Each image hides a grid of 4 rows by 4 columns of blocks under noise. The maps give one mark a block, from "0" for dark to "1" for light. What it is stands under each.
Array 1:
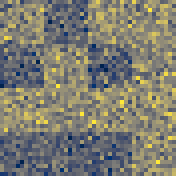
1 0 1 1
0 1 0 1
1 1 1 1
0 0 0 1
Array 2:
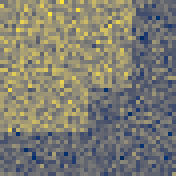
1 1 1 0
1 1 1 0
1 1 0 0
0 0 0 0
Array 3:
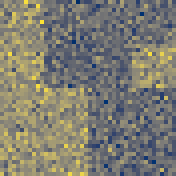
1 0 0 0
1 0 0 1
1 1 0 0
1 1 0 0
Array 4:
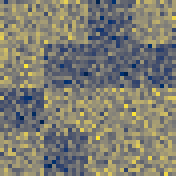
1 1 0 1
1 0 0 0
0 1 1 1
1 0 1 1
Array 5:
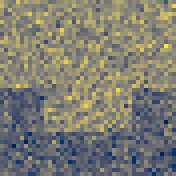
1 1 1 1
1 1 1 1
0 1 1 0
0 0 0 0
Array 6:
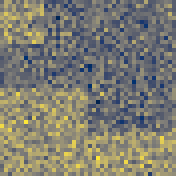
1 0 0 0
0 0 0 0
1 1 0 0
1 1 1 1
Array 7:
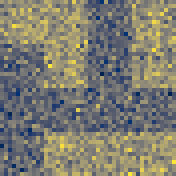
1 1 0 1
0 1 0 1
0 0 0 0
0 1 1 1
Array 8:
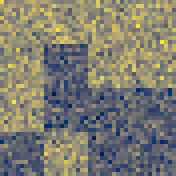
1 1 1 1
1 0 1 1
1 0 0 0
0 1 0 0
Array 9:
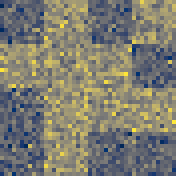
0 1 0 1
1 1 1 0
0 1 1 1
0 1 0 0
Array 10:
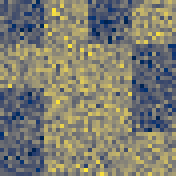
0 1 0 1
1 1 1 0
0 1 1 0
0 1 1 1
